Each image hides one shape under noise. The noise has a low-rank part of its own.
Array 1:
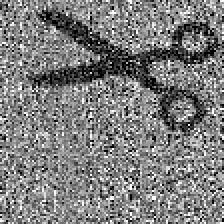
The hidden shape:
pair of scissors
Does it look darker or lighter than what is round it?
darker
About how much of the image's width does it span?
nearly all
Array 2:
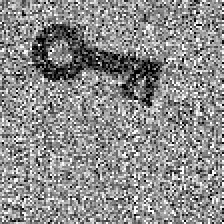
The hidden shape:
key
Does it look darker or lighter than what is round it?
darker
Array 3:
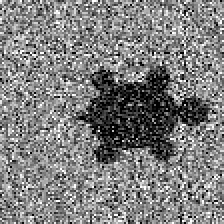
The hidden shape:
turtle
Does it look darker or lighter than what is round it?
darker
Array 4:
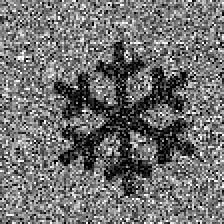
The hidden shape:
snowflake
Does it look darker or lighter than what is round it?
darker
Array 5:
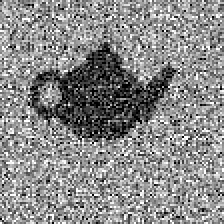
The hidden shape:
teapot
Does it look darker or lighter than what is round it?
darker
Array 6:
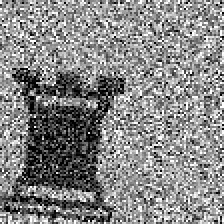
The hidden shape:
chess rook
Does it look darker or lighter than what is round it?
darker
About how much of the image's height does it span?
two thirds
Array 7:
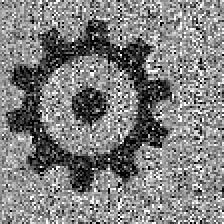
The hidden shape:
gear
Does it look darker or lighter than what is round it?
darker
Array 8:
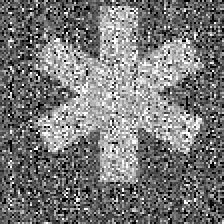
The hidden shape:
asterisk
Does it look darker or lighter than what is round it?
lighter
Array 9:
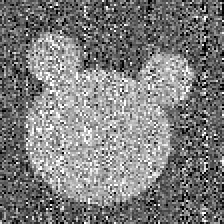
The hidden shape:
bear's head
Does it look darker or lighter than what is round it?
lighter
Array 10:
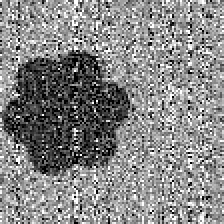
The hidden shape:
flower
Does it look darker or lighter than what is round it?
darker
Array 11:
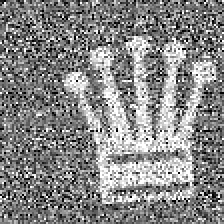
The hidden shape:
chess queen
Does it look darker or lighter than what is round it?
lighter
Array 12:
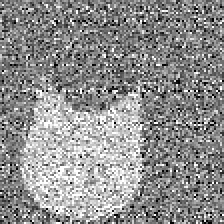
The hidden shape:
cat's head
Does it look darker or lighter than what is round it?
lighter
